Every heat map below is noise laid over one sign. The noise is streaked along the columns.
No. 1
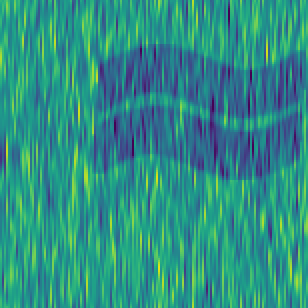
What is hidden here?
dark approximately sign
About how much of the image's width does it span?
two thirds
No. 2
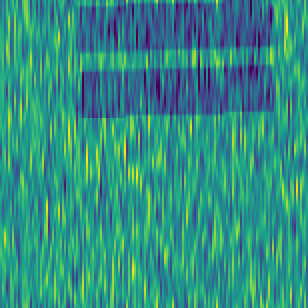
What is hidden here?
dark equals sign
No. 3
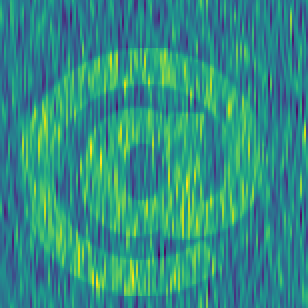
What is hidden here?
light at sign
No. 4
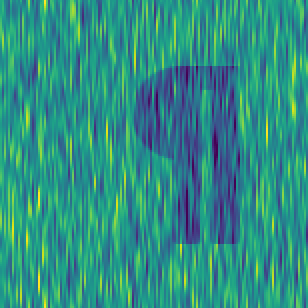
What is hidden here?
dark pilcrow
